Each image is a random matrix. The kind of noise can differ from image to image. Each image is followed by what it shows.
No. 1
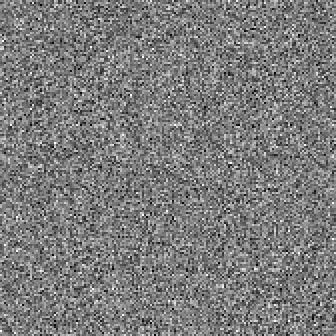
low rank plus noise
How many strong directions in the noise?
five to eight
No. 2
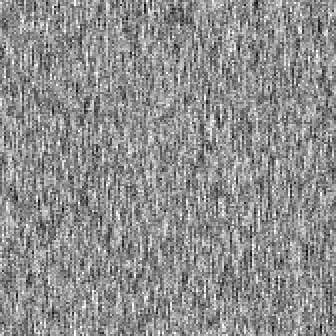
streaked along the columns
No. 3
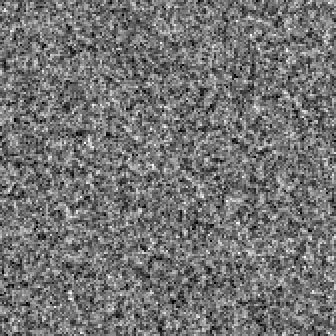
blotchy
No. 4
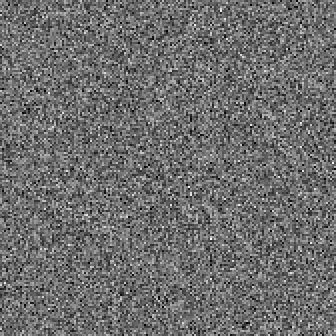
low rank plus noise
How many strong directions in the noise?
one
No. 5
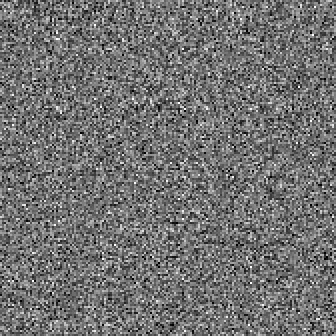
low rank plus noise
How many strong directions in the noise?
three or four
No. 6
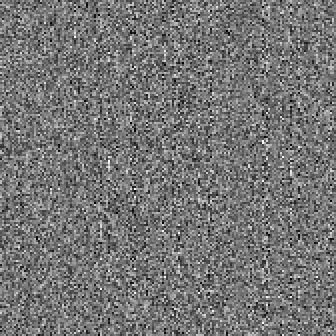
columns of uneven size
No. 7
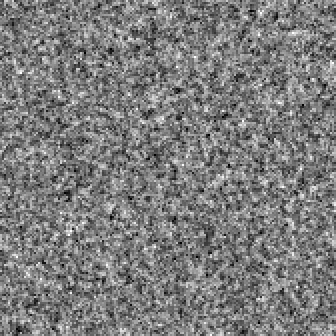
blotchy
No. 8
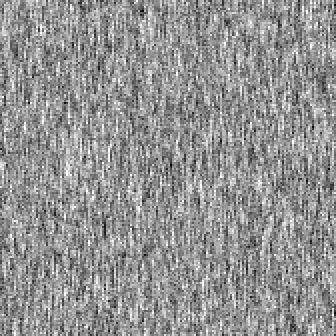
streaked along the columns
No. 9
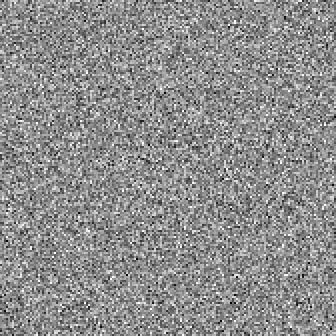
low rank plus noise
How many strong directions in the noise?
two
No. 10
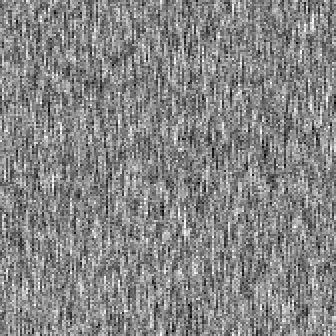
streaked along the columns
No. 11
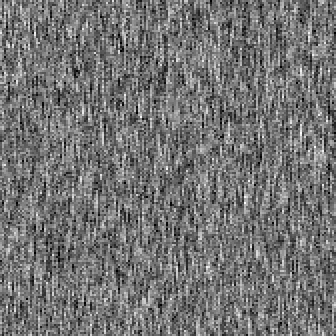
streaked along the columns
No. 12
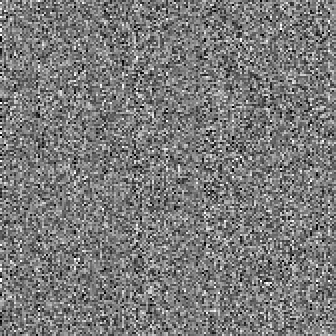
columns of uneven size
